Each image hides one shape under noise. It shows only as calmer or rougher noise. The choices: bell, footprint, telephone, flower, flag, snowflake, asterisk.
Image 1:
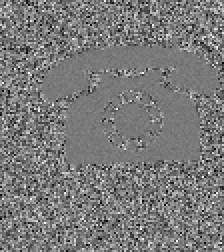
telephone
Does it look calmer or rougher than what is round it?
calmer
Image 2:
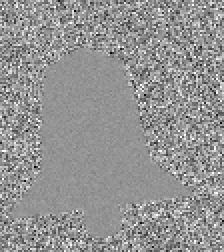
bell
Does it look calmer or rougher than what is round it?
calmer
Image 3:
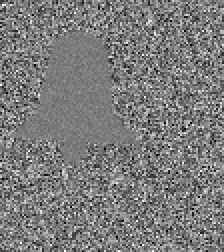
bell
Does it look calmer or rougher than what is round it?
calmer
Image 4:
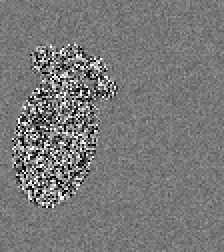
footprint
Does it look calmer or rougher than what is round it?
rougher
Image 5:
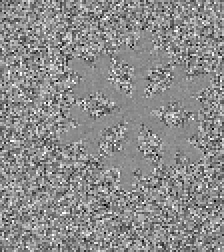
snowflake
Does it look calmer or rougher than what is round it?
calmer
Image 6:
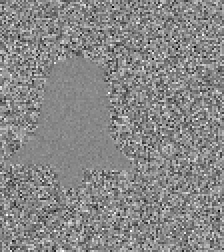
bell
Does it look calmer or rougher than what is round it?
calmer
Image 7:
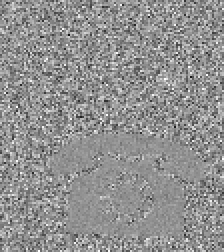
telephone
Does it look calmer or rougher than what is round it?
calmer
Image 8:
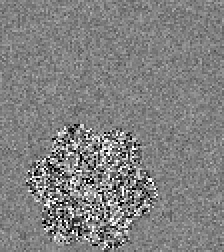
flower
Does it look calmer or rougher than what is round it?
rougher
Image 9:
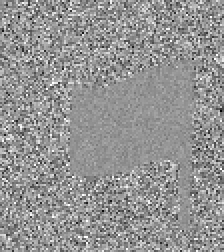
flag
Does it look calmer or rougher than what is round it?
calmer
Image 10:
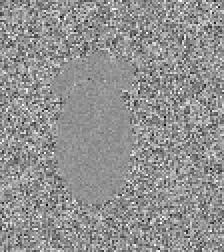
footprint
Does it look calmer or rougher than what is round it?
calmer
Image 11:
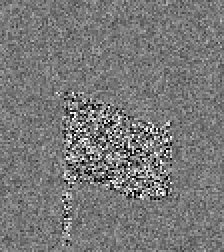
flag
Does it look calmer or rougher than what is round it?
rougher
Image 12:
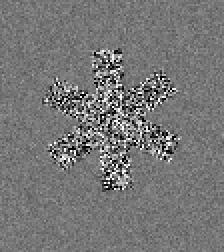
asterisk
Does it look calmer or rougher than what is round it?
rougher
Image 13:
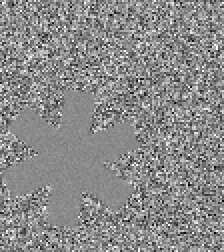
asterisk
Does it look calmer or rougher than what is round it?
calmer
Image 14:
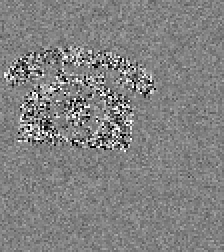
telephone
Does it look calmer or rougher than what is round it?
rougher
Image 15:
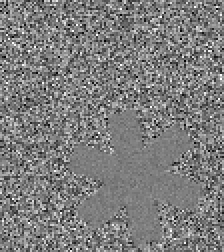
asterisk
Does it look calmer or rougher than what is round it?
calmer
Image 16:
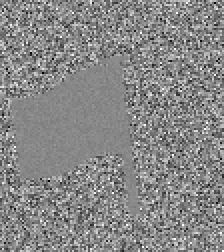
flag
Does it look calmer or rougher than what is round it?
calmer
